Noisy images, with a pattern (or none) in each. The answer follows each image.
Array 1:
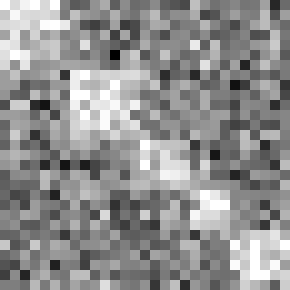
blocks along the diagonal
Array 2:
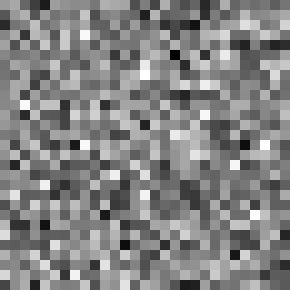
only noise
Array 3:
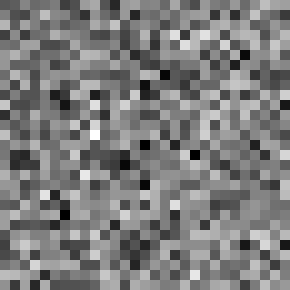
only noise
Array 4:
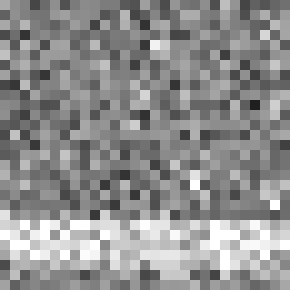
one band of rows
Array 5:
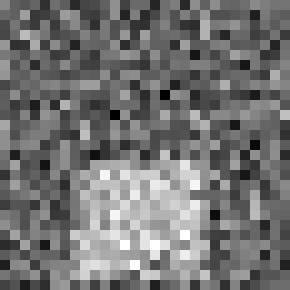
one block
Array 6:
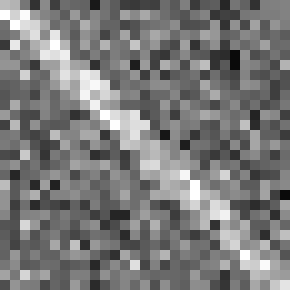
a diagonal band
